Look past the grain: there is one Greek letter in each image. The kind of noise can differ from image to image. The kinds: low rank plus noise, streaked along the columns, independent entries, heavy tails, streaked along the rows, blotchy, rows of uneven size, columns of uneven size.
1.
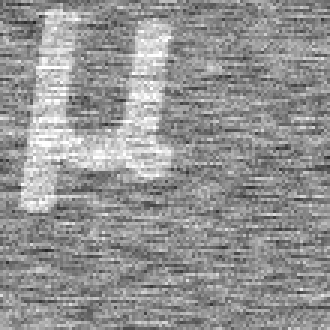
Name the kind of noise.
streaked along the rows
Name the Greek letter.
mu
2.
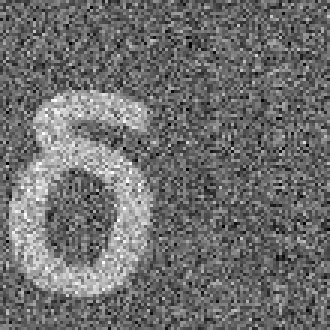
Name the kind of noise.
low rank plus noise
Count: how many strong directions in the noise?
five to eight
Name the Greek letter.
delta
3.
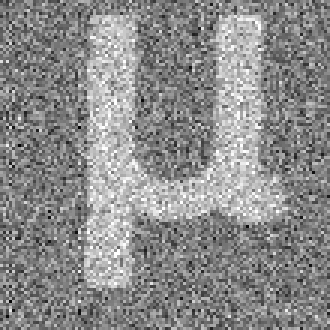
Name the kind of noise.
low rank plus noise
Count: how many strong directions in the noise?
one
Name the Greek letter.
mu
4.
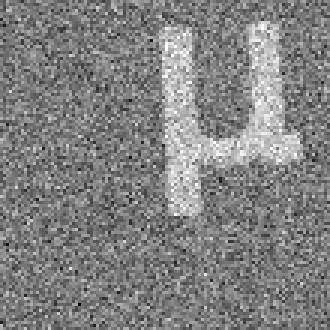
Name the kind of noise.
independent entries
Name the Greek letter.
mu
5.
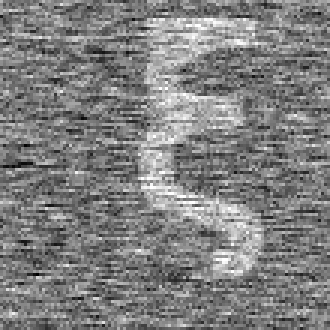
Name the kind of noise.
streaked along the rows
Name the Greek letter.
xi
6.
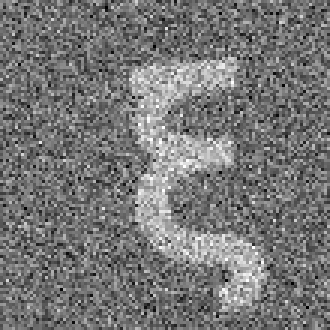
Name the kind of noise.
independent entries
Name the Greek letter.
xi
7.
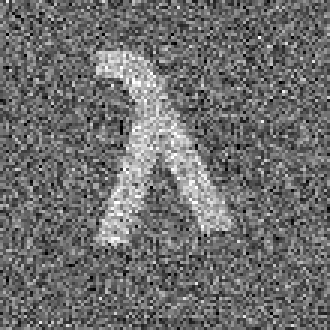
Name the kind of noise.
low rank plus noise
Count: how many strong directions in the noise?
three or four
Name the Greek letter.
lambda
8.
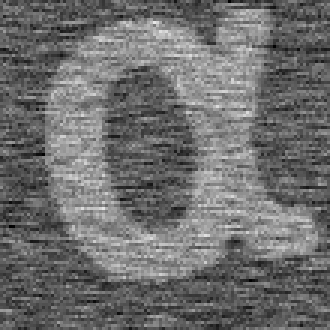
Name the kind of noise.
streaked along the rows
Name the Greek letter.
alpha
